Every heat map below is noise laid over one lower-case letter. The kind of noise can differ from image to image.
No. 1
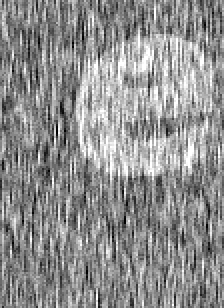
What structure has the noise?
streaked along the columns
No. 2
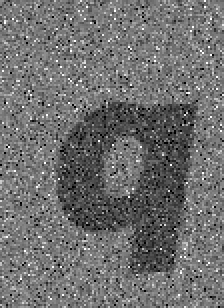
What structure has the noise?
heavy tails
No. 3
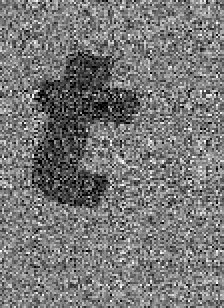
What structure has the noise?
low rank plus noise
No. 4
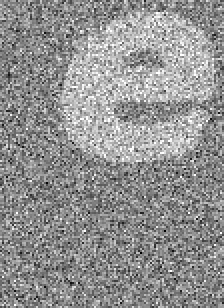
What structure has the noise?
independent entries
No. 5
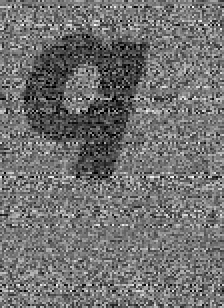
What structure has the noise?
rows of uneven size
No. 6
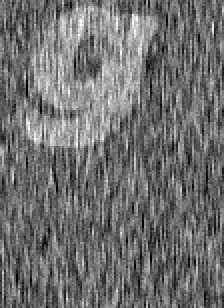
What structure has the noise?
streaked along the columns
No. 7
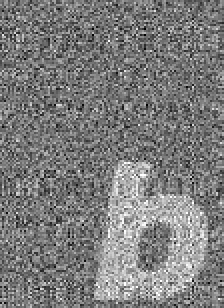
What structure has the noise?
low rank plus noise
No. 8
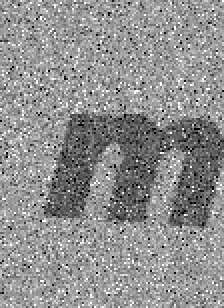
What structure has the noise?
heavy tails
